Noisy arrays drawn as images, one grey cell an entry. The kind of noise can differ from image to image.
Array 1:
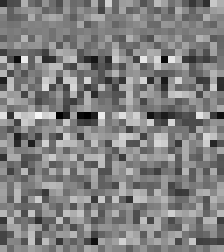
rows of uneven size
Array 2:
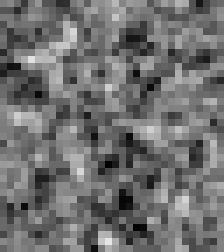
blotchy
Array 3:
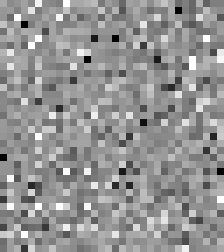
heavy tails
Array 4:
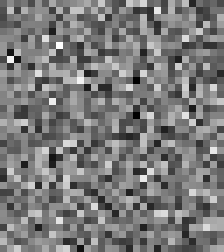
independent entries
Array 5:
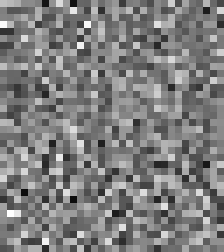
low rank plus noise
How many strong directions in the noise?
five to eight
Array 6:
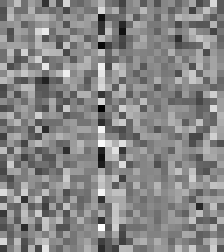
columns of uneven size
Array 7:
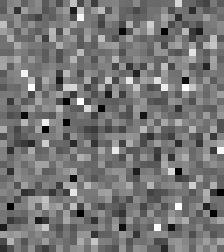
heavy tails
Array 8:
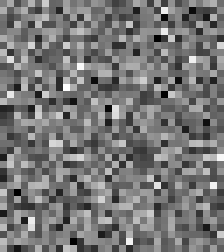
low rank plus noise
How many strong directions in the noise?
five to eight
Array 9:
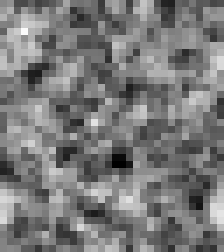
blotchy
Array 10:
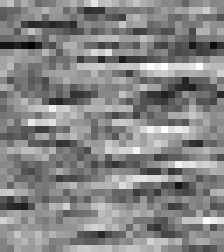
streaked along the rows
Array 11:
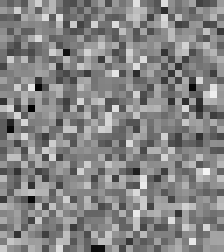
independent entries
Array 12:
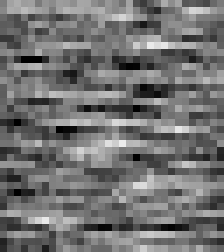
streaked along the rows
